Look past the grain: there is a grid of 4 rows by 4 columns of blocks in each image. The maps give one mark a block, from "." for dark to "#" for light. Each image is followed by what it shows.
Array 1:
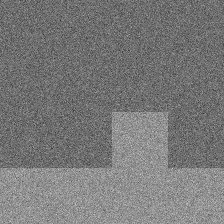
....
....
..#.
####
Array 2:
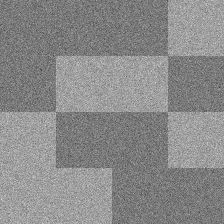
...#
.##.
#..#
##..
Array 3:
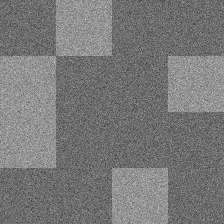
.#..
#..#
#...
..#.
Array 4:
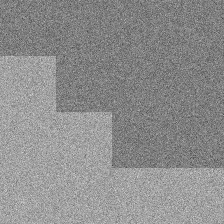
....
#...
##..
####
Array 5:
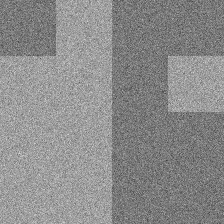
.#..
##.#
##..
##..
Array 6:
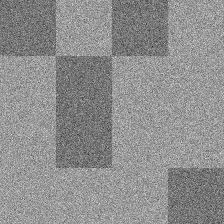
.#.#
#.##
#.##
###.
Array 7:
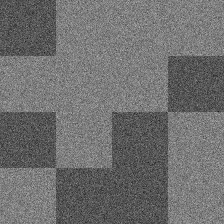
.###
###.
.#.#
#..#
